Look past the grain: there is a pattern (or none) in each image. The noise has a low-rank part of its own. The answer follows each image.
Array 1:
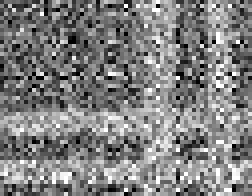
bands of rows crossing bands of columns
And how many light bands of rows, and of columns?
2 and 2
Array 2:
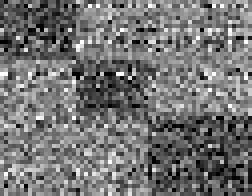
blocks along the diagonal
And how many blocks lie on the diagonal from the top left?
3
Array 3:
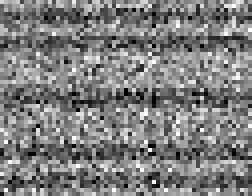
bands of rows
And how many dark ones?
5
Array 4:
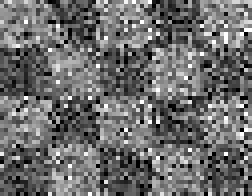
a checkerboard
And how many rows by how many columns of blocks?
4 by 5
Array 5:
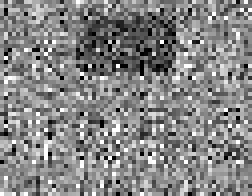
one block
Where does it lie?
top middle
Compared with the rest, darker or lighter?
darker
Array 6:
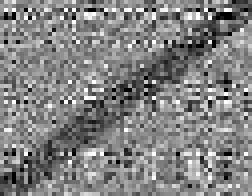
a diagonal band
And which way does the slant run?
bottom left to top right
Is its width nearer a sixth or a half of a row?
a sixth
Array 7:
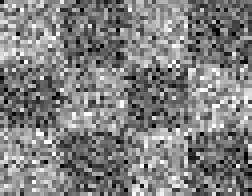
a checkerboard
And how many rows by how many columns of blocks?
3 by 4
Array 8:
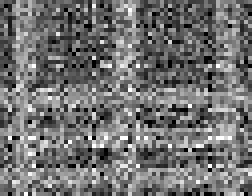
bands of rows crossing bands of columns
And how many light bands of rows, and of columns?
3 and 3
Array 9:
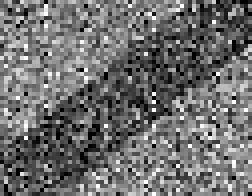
a diagonal band
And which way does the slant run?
bottom left to top right
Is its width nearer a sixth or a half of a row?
a half
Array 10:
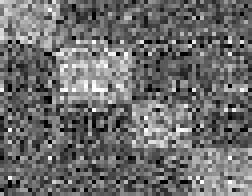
blocks along the diagonal
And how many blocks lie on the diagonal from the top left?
4
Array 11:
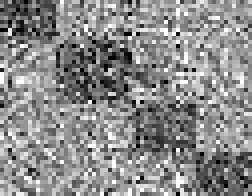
blocks along the diagonal
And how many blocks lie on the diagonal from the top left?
4
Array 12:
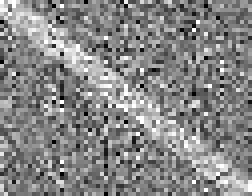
a diagonal band
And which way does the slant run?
top left to bottom right
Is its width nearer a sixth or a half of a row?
a sixth
